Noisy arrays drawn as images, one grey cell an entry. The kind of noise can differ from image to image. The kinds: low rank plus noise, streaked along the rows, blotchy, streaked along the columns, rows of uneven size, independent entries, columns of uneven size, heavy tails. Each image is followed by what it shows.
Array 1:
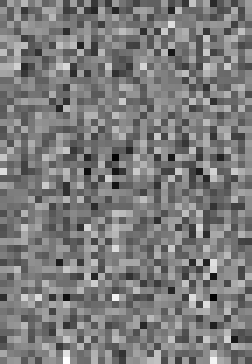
low rank plus noise
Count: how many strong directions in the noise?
three or four
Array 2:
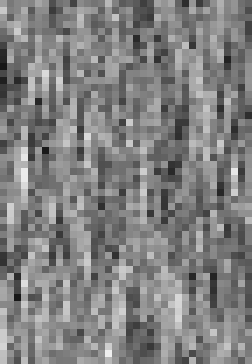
streaked along the columns
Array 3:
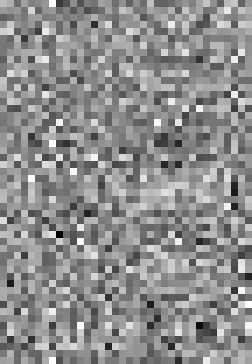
low rank plus noise
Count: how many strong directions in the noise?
three or four
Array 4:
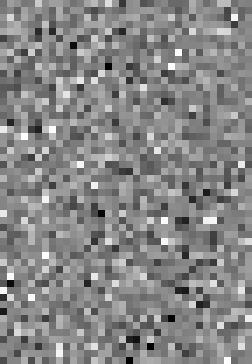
heavy tails
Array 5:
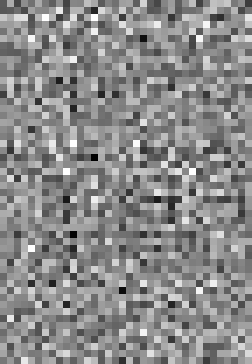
low rank plus noise
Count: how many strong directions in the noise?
five to eight
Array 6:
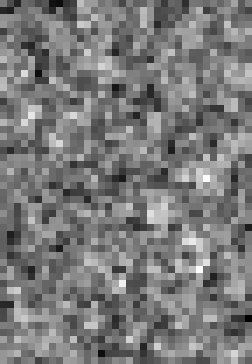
blotchy
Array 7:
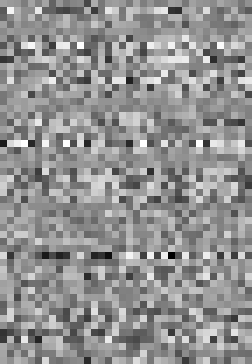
rows of uneven size
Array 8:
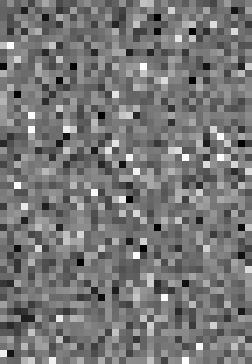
heavy tails
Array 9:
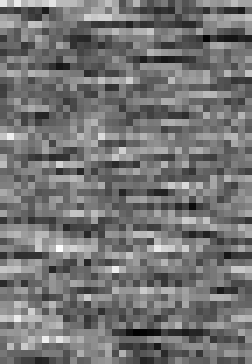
streaked along the rows
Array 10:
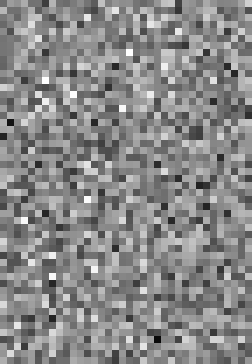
independent entries
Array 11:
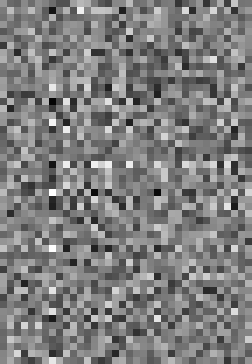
low rank plus noise
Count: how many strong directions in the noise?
one
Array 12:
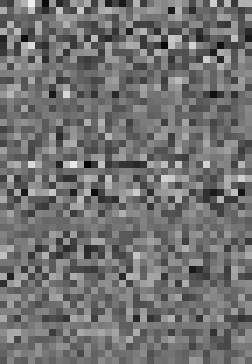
rows of uneven size
